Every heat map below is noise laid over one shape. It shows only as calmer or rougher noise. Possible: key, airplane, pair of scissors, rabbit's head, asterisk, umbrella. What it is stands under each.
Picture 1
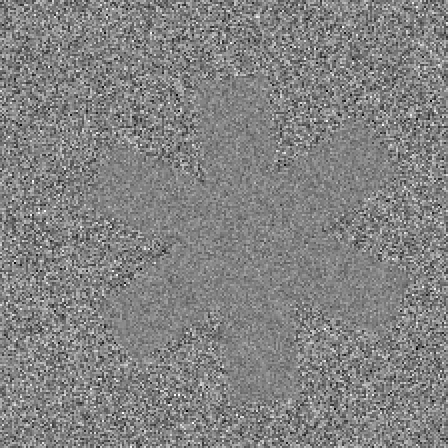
calm asterisk
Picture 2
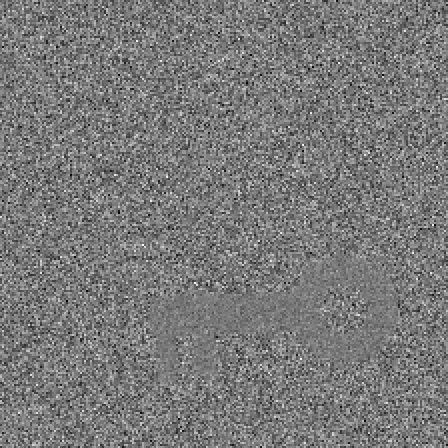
calm key
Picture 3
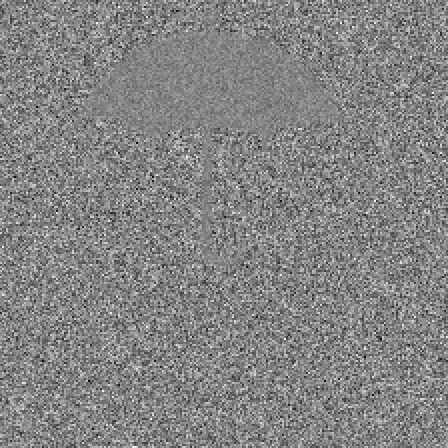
calm umbrella
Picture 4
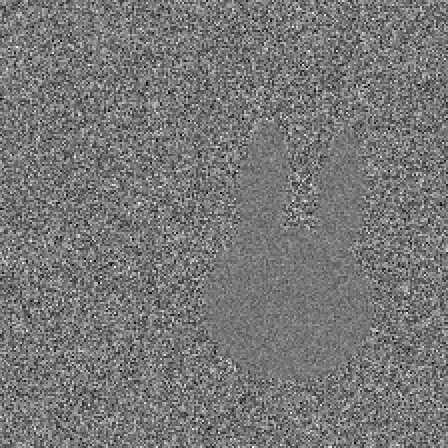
calm rabbit's head
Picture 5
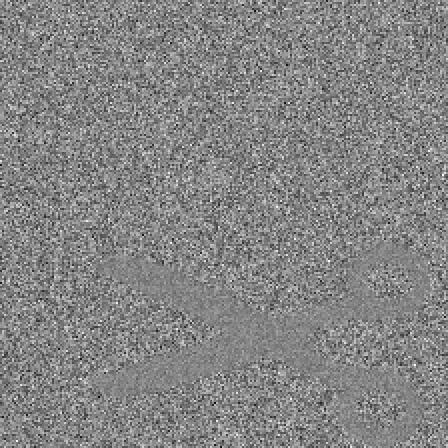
calm pair of scissors
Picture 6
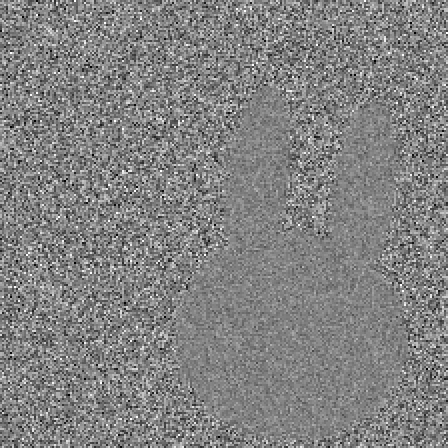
calm rabbit's head
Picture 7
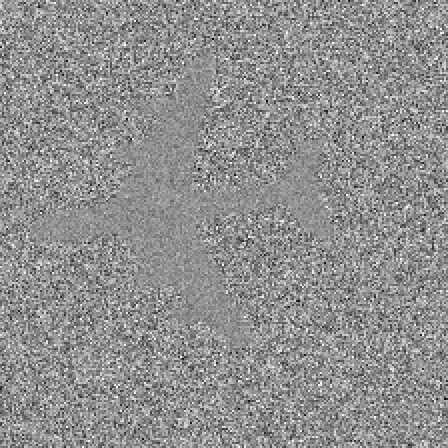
calm airplane
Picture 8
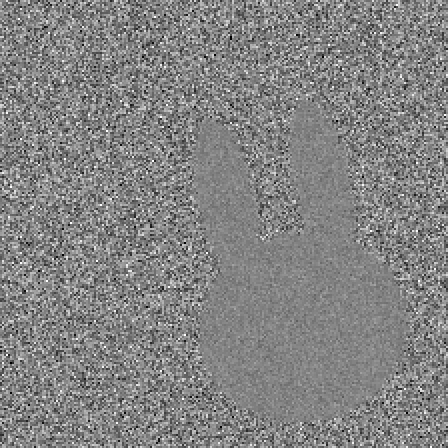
calm rabbit's head
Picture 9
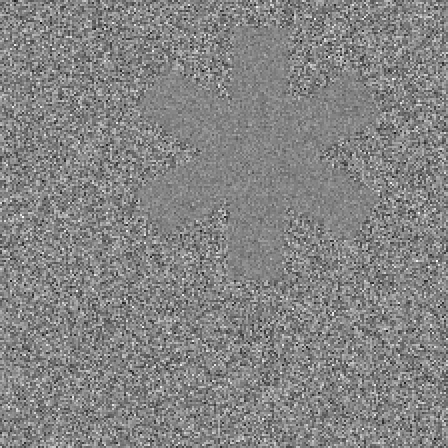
calm asterisk
